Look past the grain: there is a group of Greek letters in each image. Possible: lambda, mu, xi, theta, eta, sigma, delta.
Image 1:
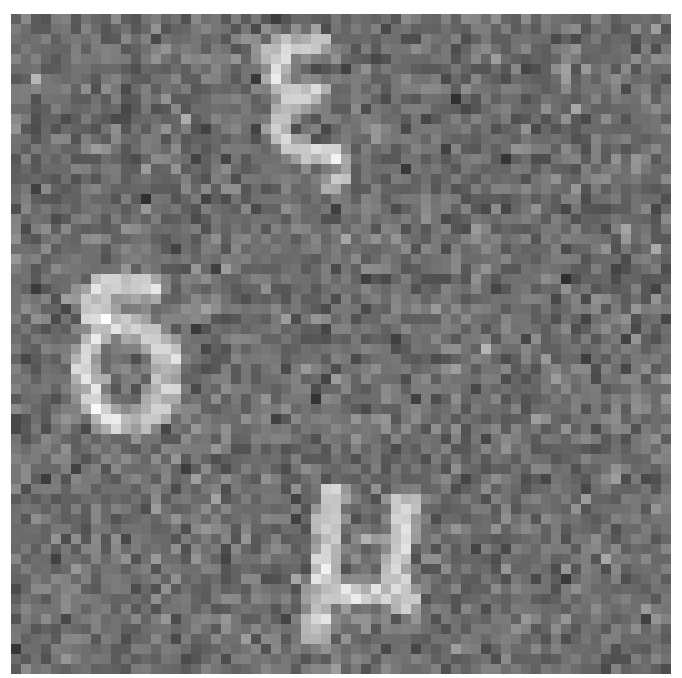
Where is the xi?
top middle
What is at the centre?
nothing
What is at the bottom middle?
mu
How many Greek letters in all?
3
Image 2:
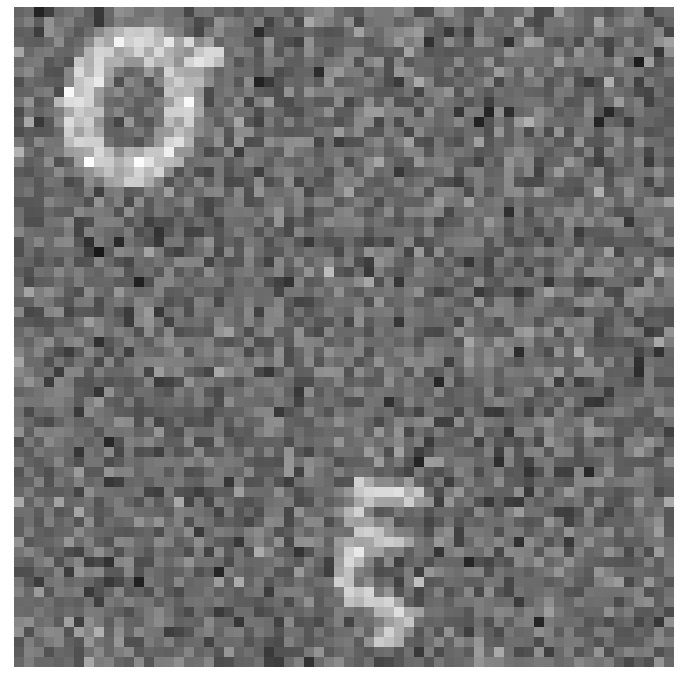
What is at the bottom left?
nothing
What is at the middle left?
nothing
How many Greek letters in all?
2
